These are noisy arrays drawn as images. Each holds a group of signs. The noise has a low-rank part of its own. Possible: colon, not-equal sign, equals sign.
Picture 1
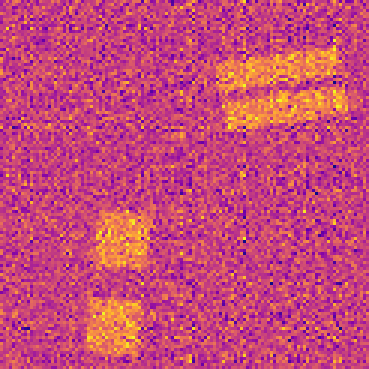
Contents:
top right: equals sign; bottom left: colon
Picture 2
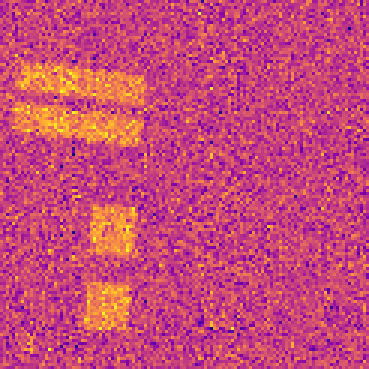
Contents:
top left: equals sign; bottom left: colon
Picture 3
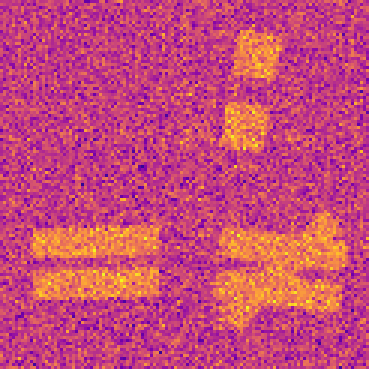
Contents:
top right: colon; bottom left: equals sign; bottom right: not-equal sign
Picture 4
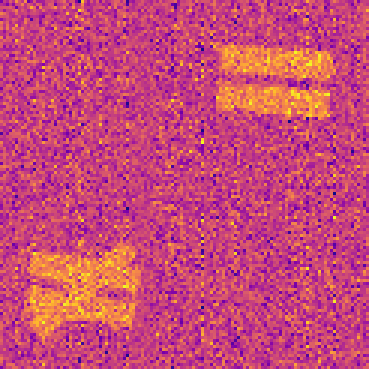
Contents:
top right: equals sign; bottom left: not-equal sign
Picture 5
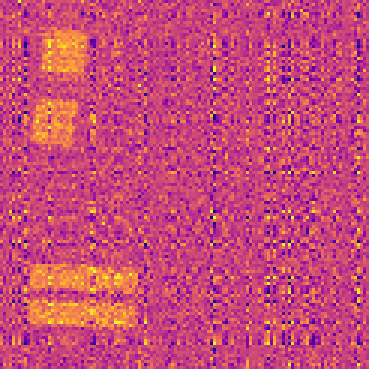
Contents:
top left: colon; bottom left: equals sign
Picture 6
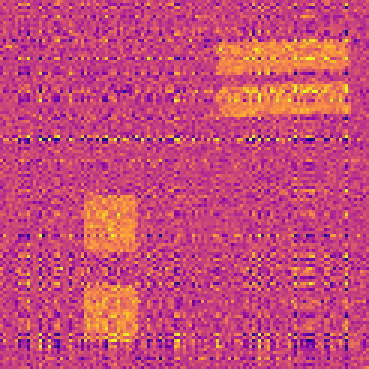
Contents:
top right: equals sign; bottom left: colon
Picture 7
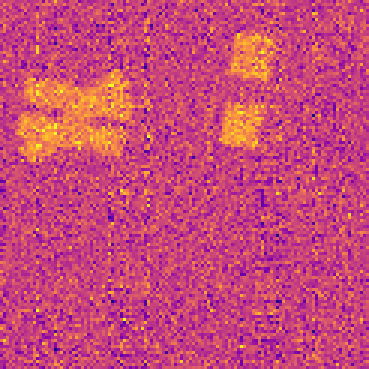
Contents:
top left: not-equal sign; top right: colon
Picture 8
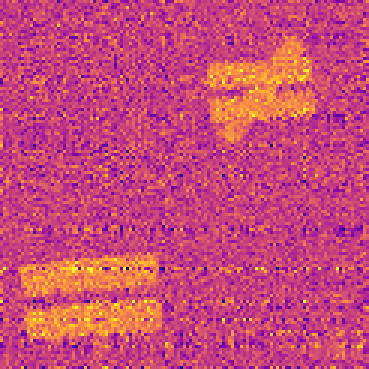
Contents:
top right: not-equal sign; bottom left: equals sign
